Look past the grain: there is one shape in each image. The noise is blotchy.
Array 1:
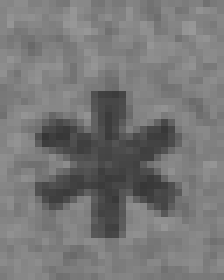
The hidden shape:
asterisk
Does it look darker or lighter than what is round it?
darker
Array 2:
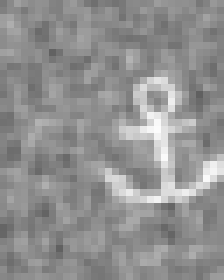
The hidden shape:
anchor
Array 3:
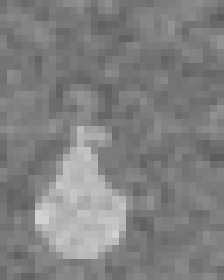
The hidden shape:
pear
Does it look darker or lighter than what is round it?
lighter
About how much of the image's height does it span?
half
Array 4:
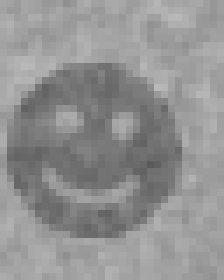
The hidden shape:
smiling face
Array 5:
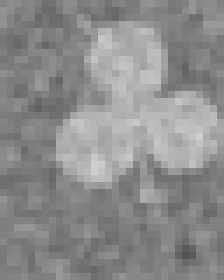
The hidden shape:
club
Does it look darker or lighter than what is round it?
lighter
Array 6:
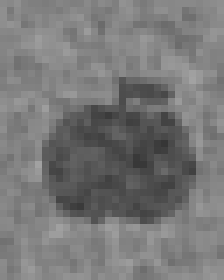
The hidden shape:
apple
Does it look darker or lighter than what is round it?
darker
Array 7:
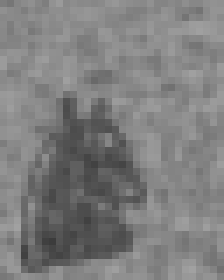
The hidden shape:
chess knight
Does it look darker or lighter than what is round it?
darker
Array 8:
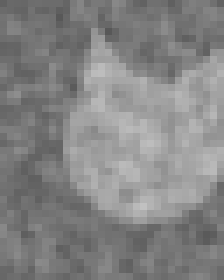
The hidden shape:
cat's head
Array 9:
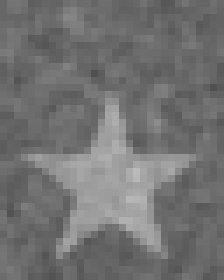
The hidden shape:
star
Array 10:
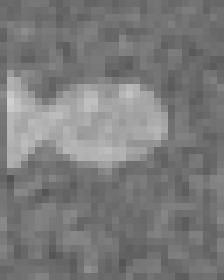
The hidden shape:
fish
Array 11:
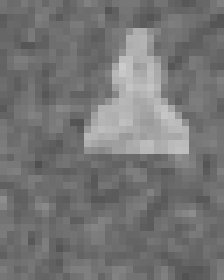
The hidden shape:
chess pawn
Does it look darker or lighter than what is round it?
lighter
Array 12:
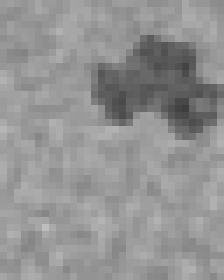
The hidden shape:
car
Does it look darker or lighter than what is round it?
darker
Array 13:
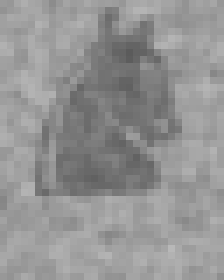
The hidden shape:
chess knight
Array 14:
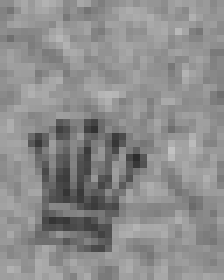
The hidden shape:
chess queen
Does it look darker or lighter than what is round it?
darker
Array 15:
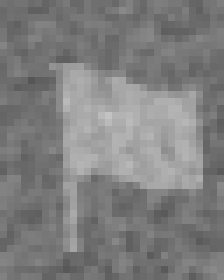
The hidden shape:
flag
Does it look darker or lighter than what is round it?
lighter
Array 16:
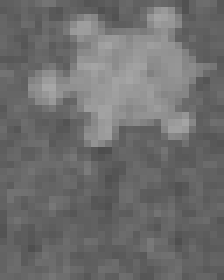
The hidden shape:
turtle
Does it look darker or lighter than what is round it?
lighter
